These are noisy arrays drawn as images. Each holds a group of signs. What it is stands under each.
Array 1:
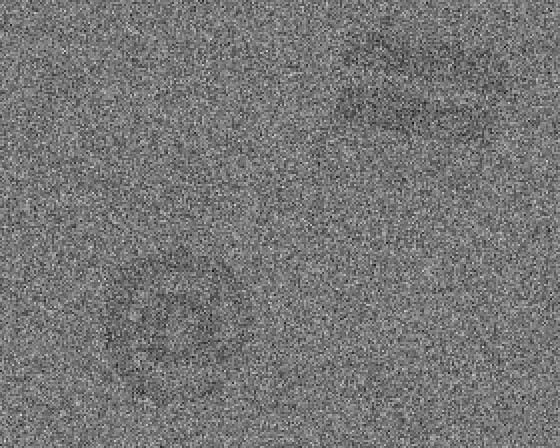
top right: dark equals sign; bottom left: dark at sign
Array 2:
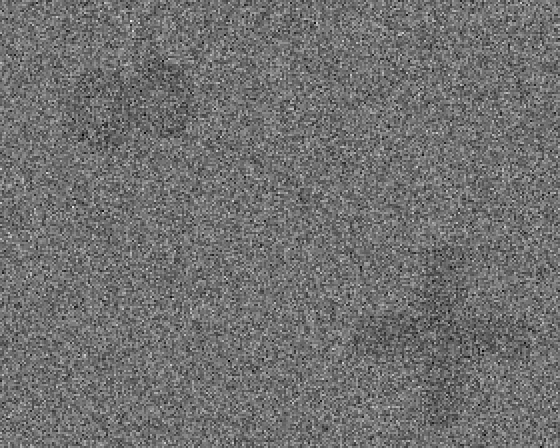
top left: dark infinity sign; bottom right: dark plus sign
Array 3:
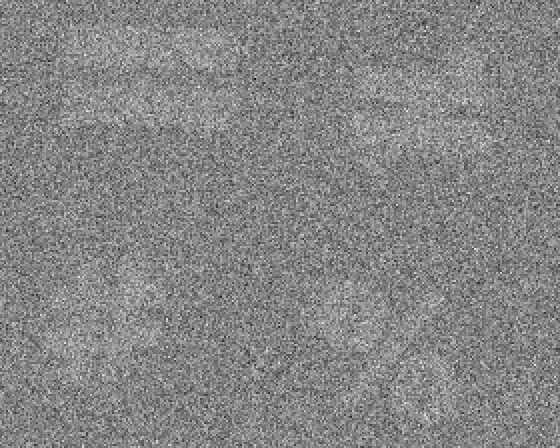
top left: light equals sign; top right: light not-equal sign; bottom left: light hash sign; bottom right: light percent sign
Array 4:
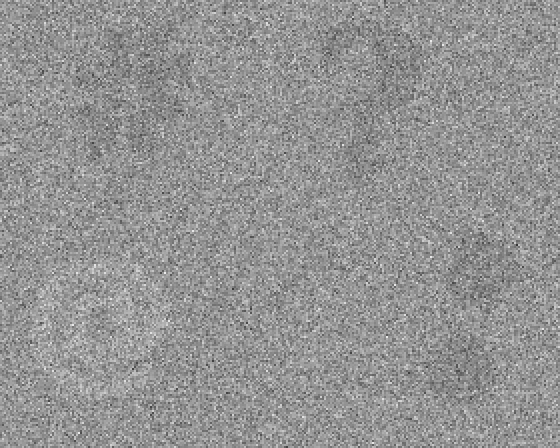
top left: dark hash sign; top right: dark question mark; bottom left: light at sign; bottom right: dark colon
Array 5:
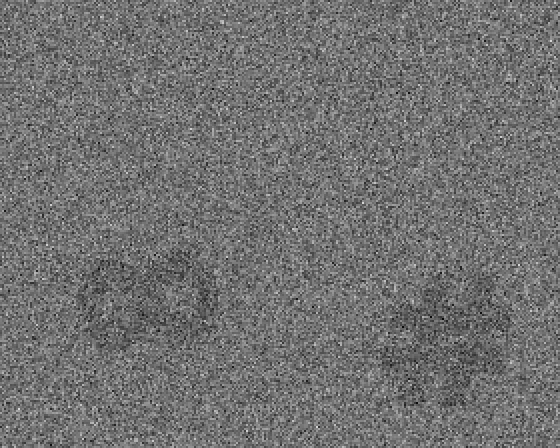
bottom left: dark infinity sign; bottom right: dark hash sign
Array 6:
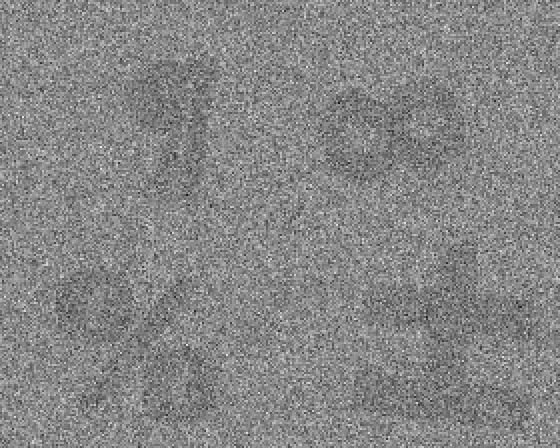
top left: dark pilcrow; top right: dark infinity sign; bottom left: dark percent sign; bottom right: dark plus-minus sign
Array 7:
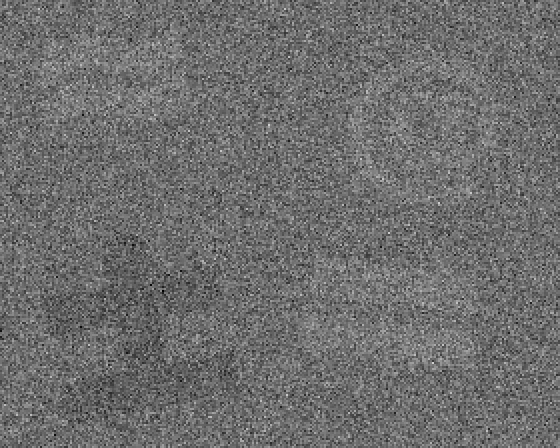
top left: light approximately sign; top right: light at sign; bottom left: dark plus-minus sign; bottom right: light equals sign
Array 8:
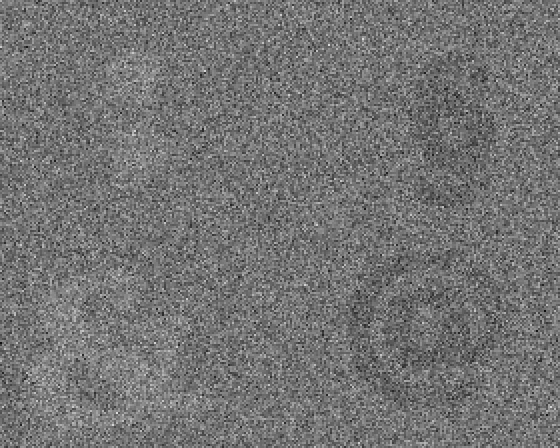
top left: light colon; top right: dark section sign; bottom left: light ampersand; bottom right: dark at sign
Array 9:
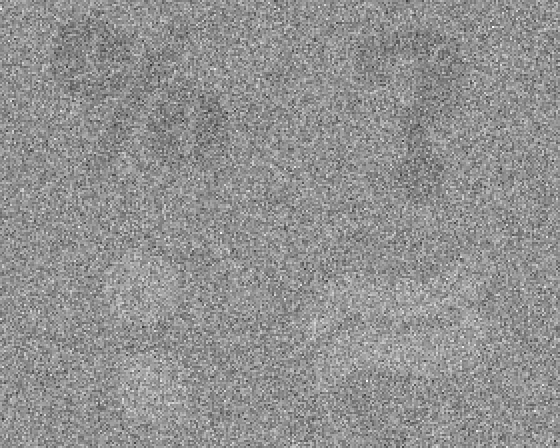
top left: dark percent sign; top right: dark question mark; bottom left: light colon; bottom right: light approximately sign
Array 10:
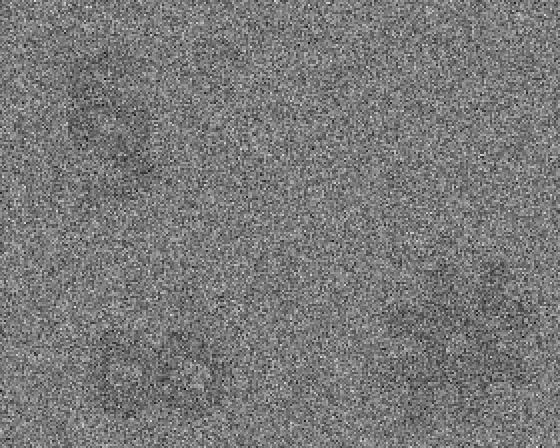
top left: dark section sign; bottom left: dark infinity sign; bottom right: dark hash sign
